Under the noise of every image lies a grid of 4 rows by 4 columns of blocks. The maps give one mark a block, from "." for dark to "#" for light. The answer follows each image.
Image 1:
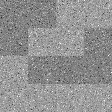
. . # #
. # # .
# . . .
# # # #
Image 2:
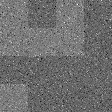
# . # .
# # # .
. . . .
# . . .
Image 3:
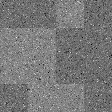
. . # .
# # . .
# # . .
. # # .
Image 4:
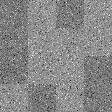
. # . #
. # # #
. # # .
# . # .
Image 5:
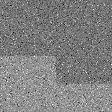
. . . .
. . . .
# # . .
# # # #
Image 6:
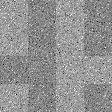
# . # .
# . # .
. . # #
# . # .
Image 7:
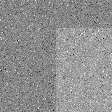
. . . .
. . # #
. . # #
. . # #
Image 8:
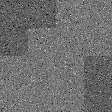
. . # #
. # # #
# # # .
# # # .
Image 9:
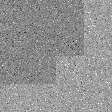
. . . #
. . . #
. . # #
# # # #
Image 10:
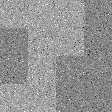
# # # .
. # # .
. # . .
# # . .
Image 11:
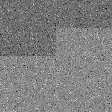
. . . .
. . # #
# # # #
# # # #
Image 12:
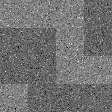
# # # .
. . # .
. . # #
# . . .
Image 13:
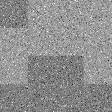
. # # #
# # # #
# . . #
. . . .
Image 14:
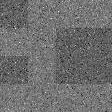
. # # #
# # . .
. # . .
# # # #
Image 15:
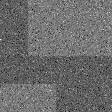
. # # #
. # # #
. . . .
# # . .
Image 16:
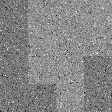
. # # #
. # # #
. # # .
. . # .
